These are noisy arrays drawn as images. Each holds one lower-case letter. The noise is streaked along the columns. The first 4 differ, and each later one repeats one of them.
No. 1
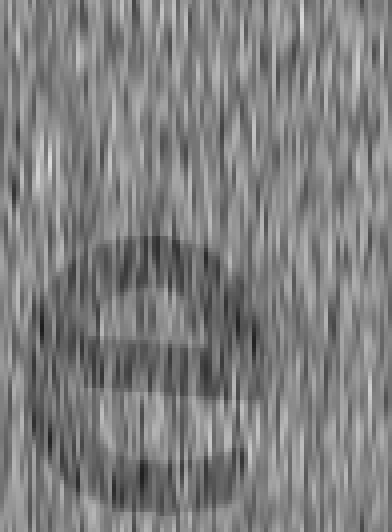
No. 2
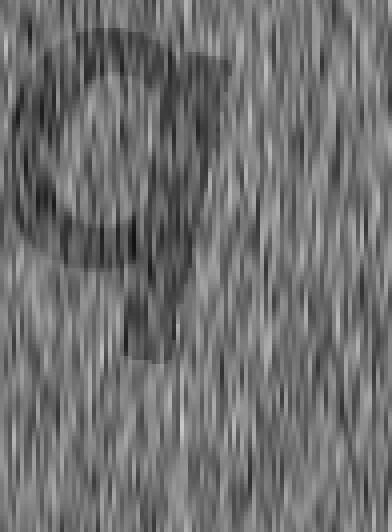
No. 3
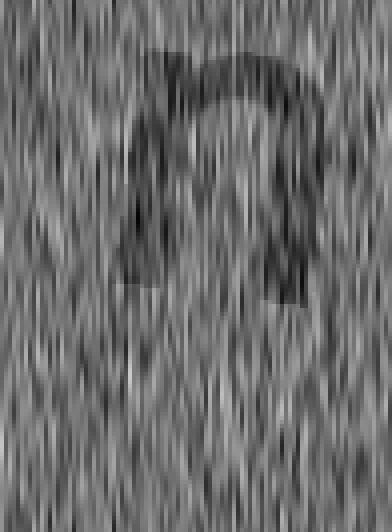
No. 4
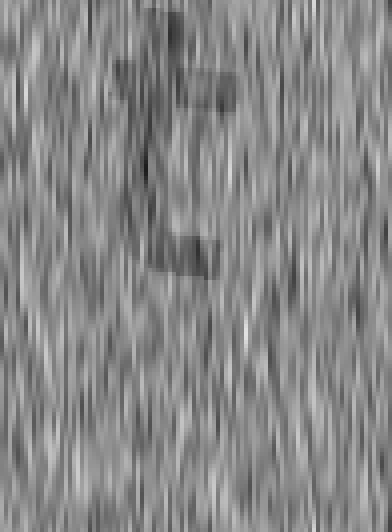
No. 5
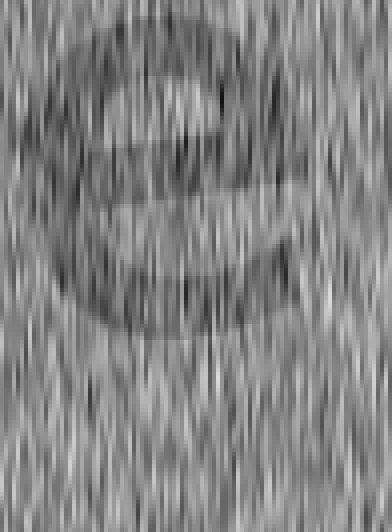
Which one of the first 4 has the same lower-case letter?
1
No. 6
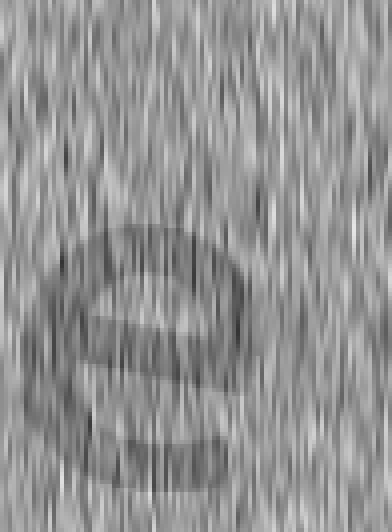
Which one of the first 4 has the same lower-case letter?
1
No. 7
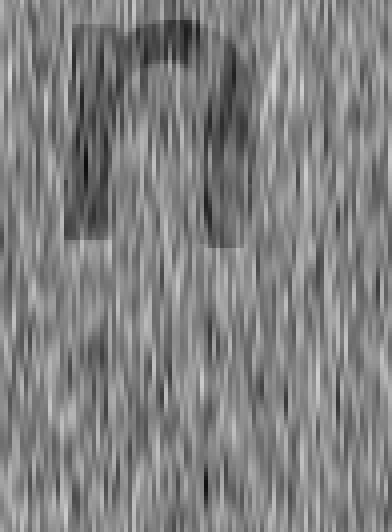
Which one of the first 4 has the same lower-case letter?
3
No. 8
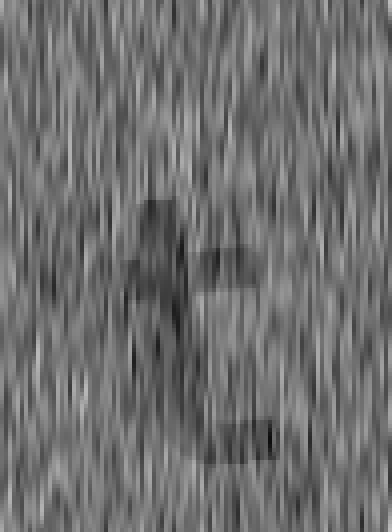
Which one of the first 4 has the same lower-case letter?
4
